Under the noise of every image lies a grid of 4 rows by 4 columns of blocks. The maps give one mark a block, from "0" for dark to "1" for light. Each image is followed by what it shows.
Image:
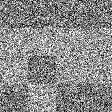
0 0 0 0
1 1 1 1
1 0 1 1
0 1 0 0
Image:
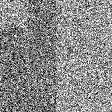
1 0 1 1
0 0 1 1
0 0 1 1
0 0 1 1
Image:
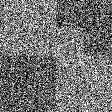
1 1 0 0
1 1 1 0
0 0 1 1
0 0 1 1
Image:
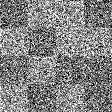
0 1 1 0
1 0 1 1
0 1 0 0
1 0 1 0
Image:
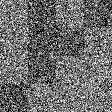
1 0 1 0
1 0 0 1
1 0 1 1
0 1 1 1
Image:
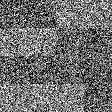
0 0 1 1
1 1 0 0
0 0 0 0
1 1 1 0
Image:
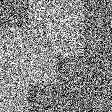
0 1 1 0
1 1 1 0
1 1 0 0
1 0 0 0
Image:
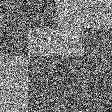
0 0 1 1
0 1 1 0
1 0 0 0
1 0 0 0
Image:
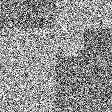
0 0 1 1
1 1 1 0
1 1 0 0
1 1 0 0
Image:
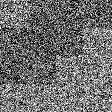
1 0 0 0
0 0 0 1
0 0 1 1
1 1 1 1
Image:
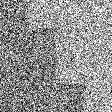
0 1 1 1
0 0 1 1
0 0 1 1
0 0 0 1
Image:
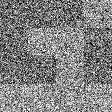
0 0 0 1
0 1 1 0
0 0 1 0
1 1 1 1
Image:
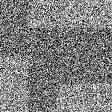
0 1 1 1
0 0 0 0
1 0 0 0
1 0 1 1
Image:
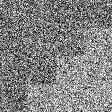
0 0 0 0
0 0 0 1
0 0 1 1
0 1 1 1
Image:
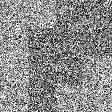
1 1 0 0
1 0 0 0
1 0 0 1
1 0 1 1
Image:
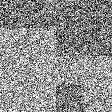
0 0 0 0
1 1 0 0
1 1 1 1
1 1 0 1
